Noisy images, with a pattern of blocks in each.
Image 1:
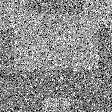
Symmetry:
left and right mirror each other
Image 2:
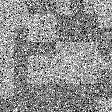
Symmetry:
no symmetry
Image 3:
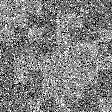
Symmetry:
mirrored about the diagonal from the top left
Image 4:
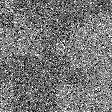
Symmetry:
no symmetry
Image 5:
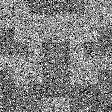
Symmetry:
left and right mirror each other
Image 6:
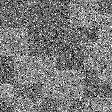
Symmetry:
no symmetry
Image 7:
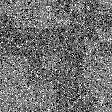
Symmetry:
mirrored about the diagonal from the bottom left
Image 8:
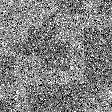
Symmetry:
mirrored about the diagonal from the top left
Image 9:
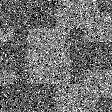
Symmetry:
top and bottom mirror each other
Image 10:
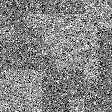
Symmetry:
mirrored about the diagonal from the bottom left
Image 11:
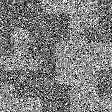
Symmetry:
no symmetry
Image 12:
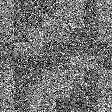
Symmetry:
the same after a half turn
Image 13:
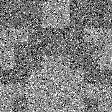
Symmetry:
left and right mirror each other
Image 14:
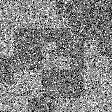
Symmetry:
mirrored about the diagonal from the bottom left
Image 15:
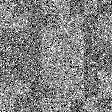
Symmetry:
top and bottom mirror each other
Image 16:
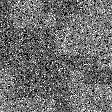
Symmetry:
no symmetry
